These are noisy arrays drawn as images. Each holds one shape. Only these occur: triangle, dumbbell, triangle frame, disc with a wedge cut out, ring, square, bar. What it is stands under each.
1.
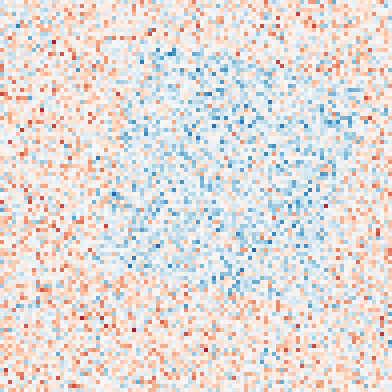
square
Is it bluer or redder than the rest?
bluer
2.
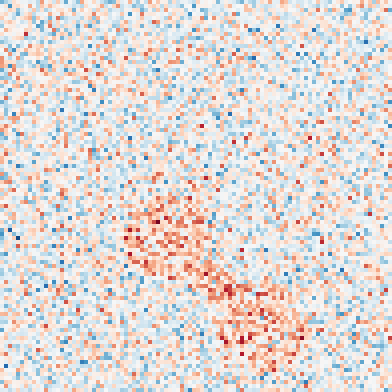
dumbbell
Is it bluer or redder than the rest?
redder
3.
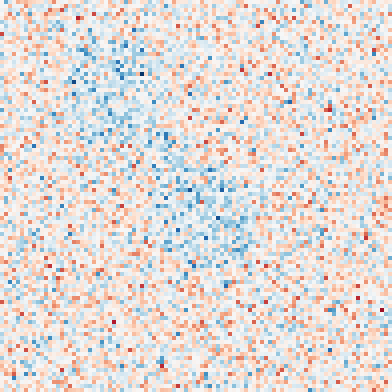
dumbbell
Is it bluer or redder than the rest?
bluer
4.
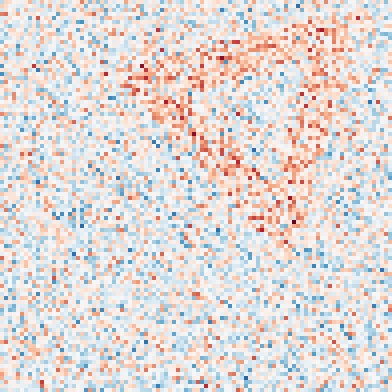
triangle frame
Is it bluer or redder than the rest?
redder
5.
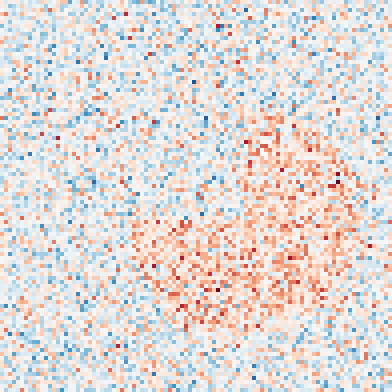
disc with a wedge cut out
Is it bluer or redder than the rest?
redder
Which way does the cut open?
up and left
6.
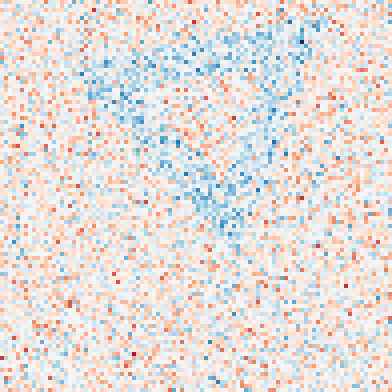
triangle frame
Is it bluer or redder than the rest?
bluer
